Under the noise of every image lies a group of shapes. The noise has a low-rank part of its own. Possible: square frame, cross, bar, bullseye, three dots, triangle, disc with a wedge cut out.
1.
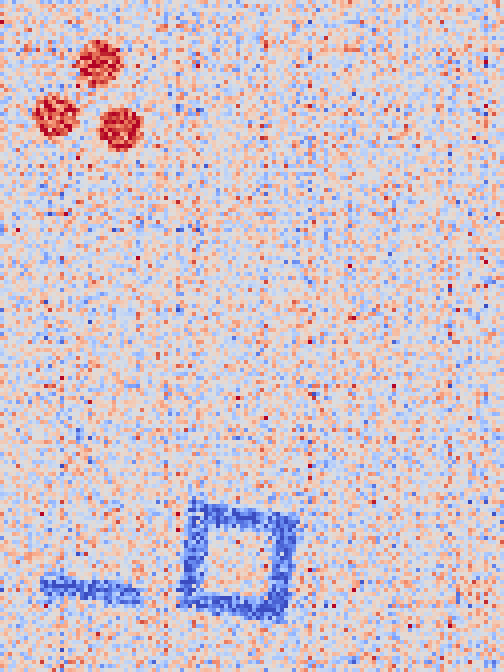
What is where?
top left: red three dots; bottom left: blue bar; bottom middle: blue square frame
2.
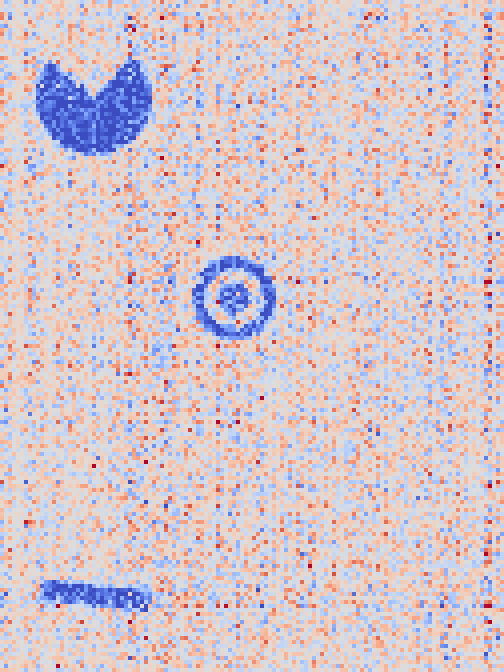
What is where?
top left: blue disc with a wedge cut out; centre: blue bullseye; bottom left: blue bar
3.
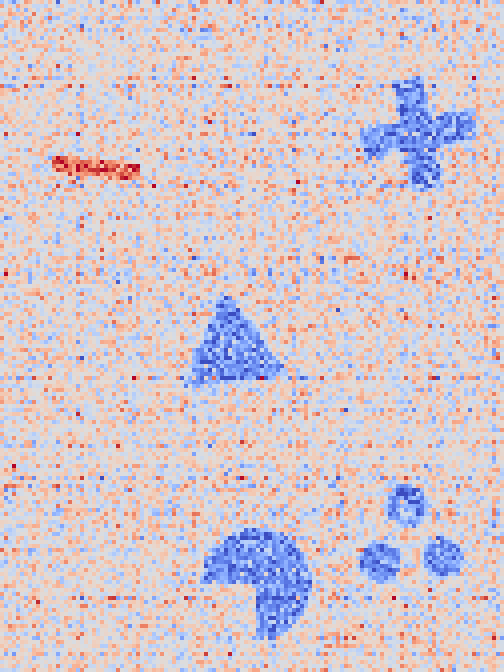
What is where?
top left: red bar; top right: blue cross; centre: blue triangle; bottom middle: blue disc with a wedge cut out; bottom right: blue three dots
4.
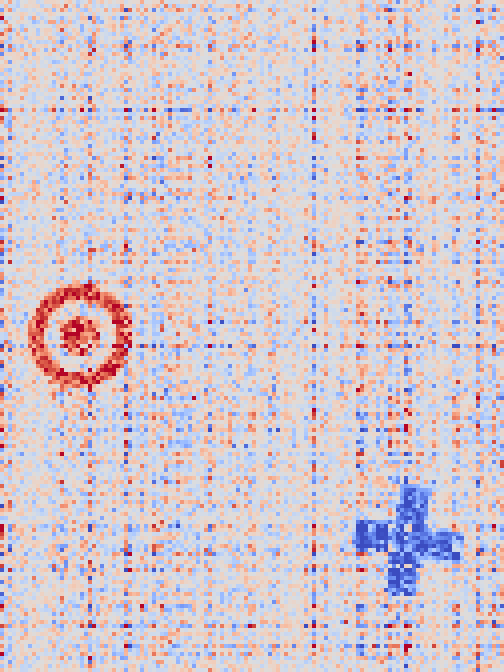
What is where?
middle left: red bullseye; bottom right: blue cross
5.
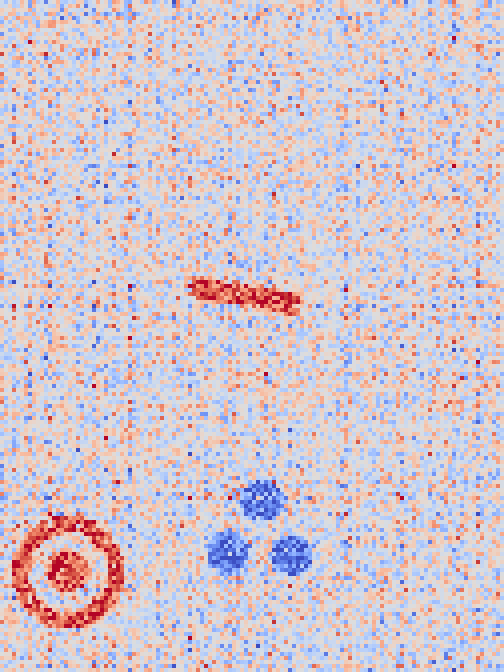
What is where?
centre: red bar; bottom left: red bullseye; bottom middle: blue three dots
